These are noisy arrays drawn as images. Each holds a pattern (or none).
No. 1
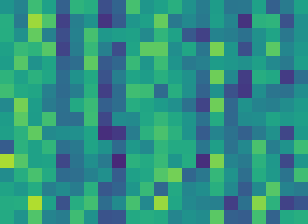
bands of columns
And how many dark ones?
5
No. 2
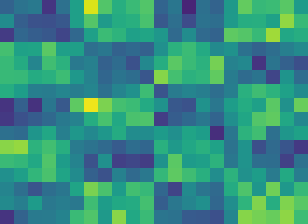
a checkerboard
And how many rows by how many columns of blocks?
5 by 4
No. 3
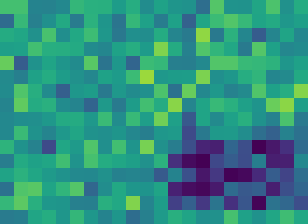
one block
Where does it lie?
bottom right
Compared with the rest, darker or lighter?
darker
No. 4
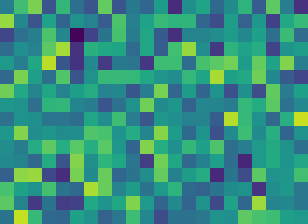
only noise
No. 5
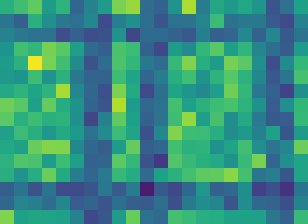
bands of rows crossing bands of columns
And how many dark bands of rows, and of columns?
2 and 3
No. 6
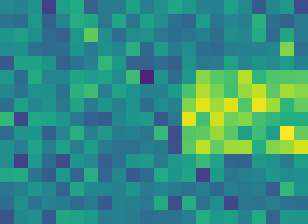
one block
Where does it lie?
middle right
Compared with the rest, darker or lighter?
lighter
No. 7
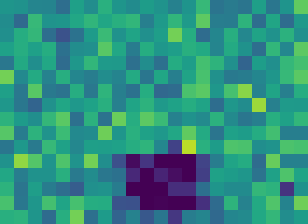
one block
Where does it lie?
bottom middle
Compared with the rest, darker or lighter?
darker
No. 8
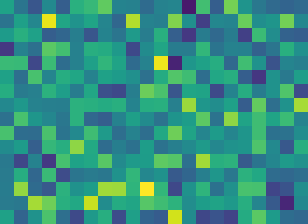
only noise
